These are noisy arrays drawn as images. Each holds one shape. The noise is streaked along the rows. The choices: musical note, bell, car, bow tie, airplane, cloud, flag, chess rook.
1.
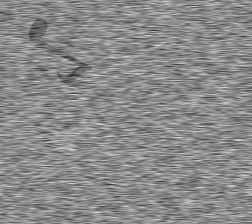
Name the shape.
musical note
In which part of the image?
top left
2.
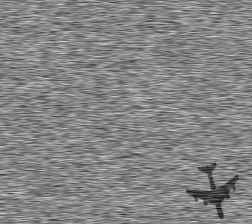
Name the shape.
airplane
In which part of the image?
bottom right
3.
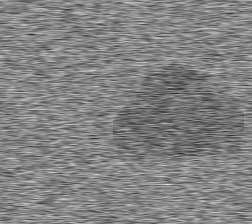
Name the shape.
cloud
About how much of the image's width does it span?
half
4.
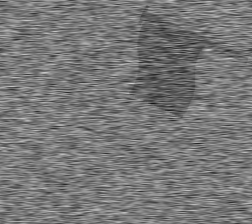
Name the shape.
flag
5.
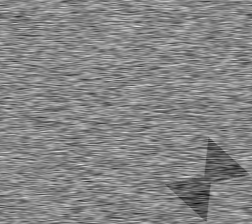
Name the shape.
bow tie
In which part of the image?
bottom right
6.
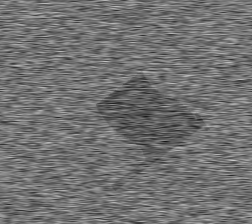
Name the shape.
flag
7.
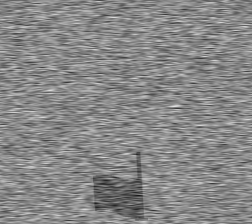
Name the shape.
flag
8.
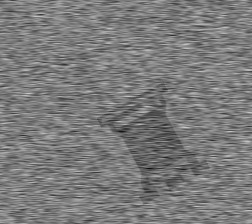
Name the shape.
chess rook
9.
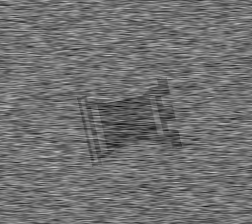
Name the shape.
chess rook
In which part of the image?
centre
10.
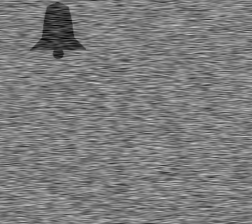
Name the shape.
bell
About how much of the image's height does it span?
a quarter
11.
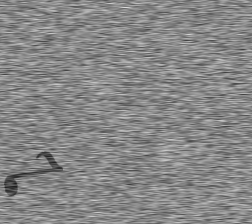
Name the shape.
musical note
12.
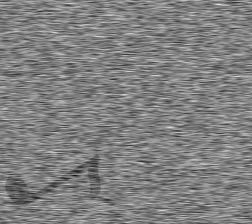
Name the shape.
musical note
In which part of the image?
bottom left
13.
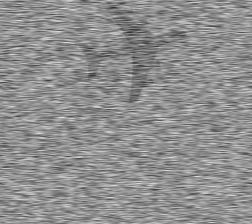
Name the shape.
airplane
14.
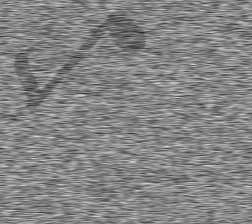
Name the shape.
musical note
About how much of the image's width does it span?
half
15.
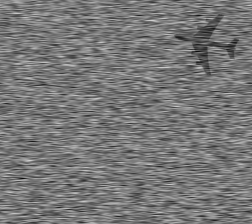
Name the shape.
airplane
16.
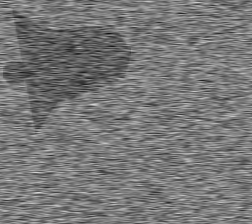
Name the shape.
bell
